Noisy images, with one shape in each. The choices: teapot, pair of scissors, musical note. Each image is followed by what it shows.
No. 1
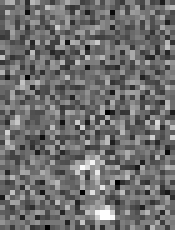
musical note
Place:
bottom middle
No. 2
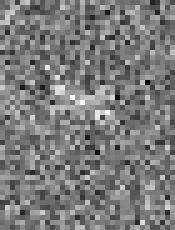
pair of scissors
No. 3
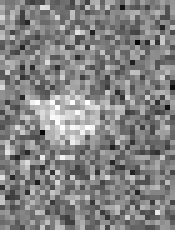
teapot
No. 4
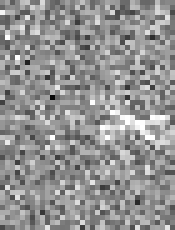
pair of scissors
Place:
middle right
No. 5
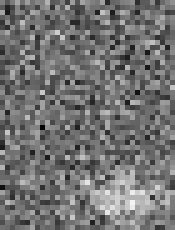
teapot
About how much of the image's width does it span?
half
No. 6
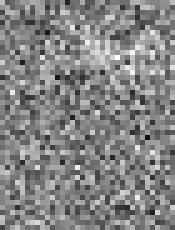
pair of scissors
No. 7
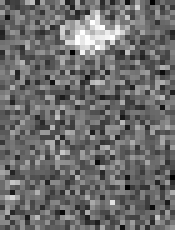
teapot
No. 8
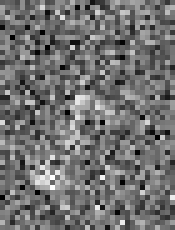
musical note
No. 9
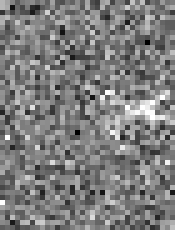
pair of scissors
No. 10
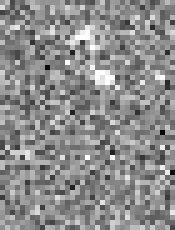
musical note
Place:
top middle
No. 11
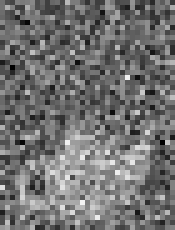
teapot
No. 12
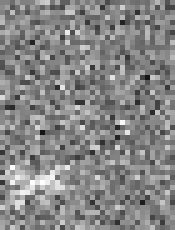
pair of scissors
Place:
bottom left
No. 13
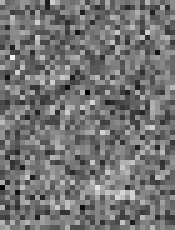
pair of scissors
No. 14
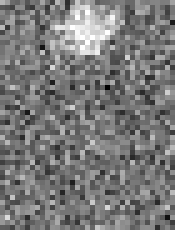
teapot
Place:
top middle
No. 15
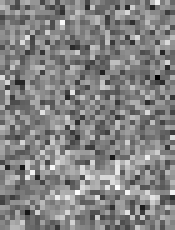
pair of scissors
